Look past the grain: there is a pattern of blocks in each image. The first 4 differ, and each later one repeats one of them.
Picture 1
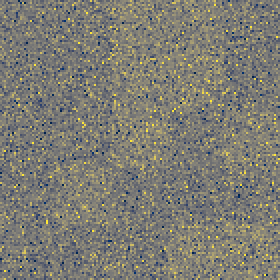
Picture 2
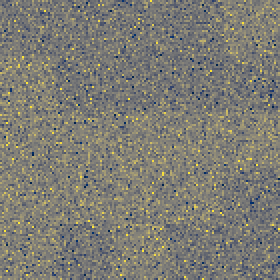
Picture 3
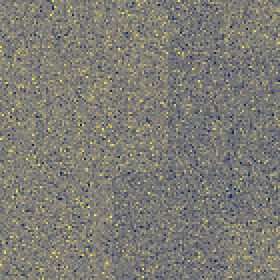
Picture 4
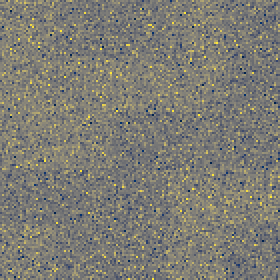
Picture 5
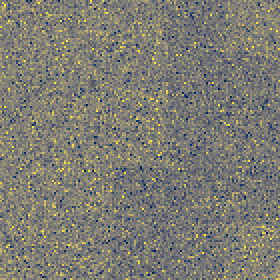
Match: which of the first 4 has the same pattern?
3
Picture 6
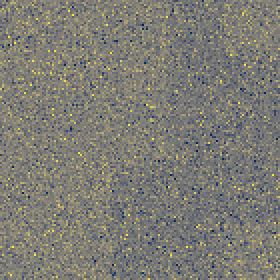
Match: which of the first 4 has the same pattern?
3
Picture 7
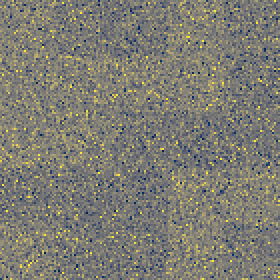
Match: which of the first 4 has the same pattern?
4
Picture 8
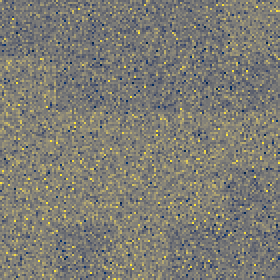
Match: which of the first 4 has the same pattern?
2
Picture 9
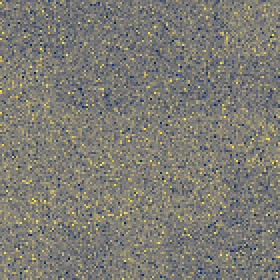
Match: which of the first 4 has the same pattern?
2
